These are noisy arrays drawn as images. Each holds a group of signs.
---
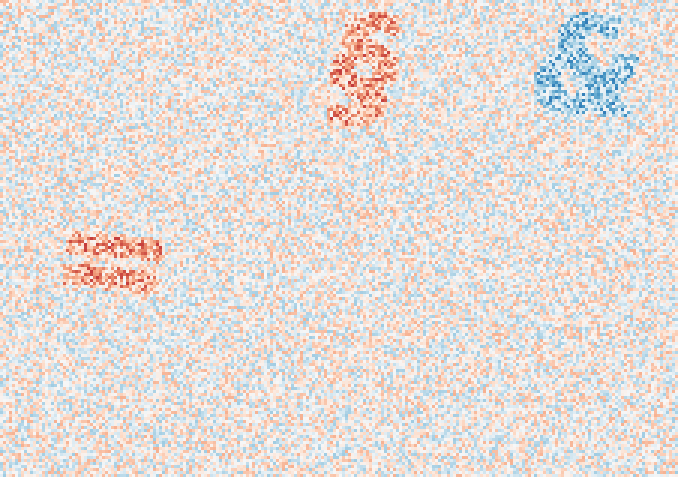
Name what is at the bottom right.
nothing
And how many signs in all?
3
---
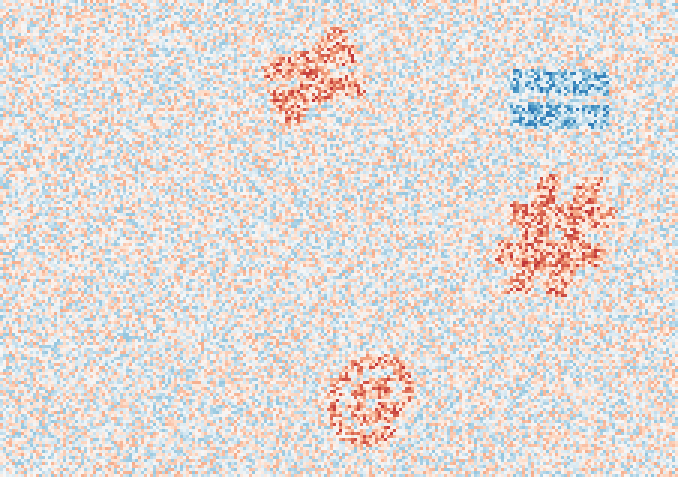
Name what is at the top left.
nothing
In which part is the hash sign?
middle right
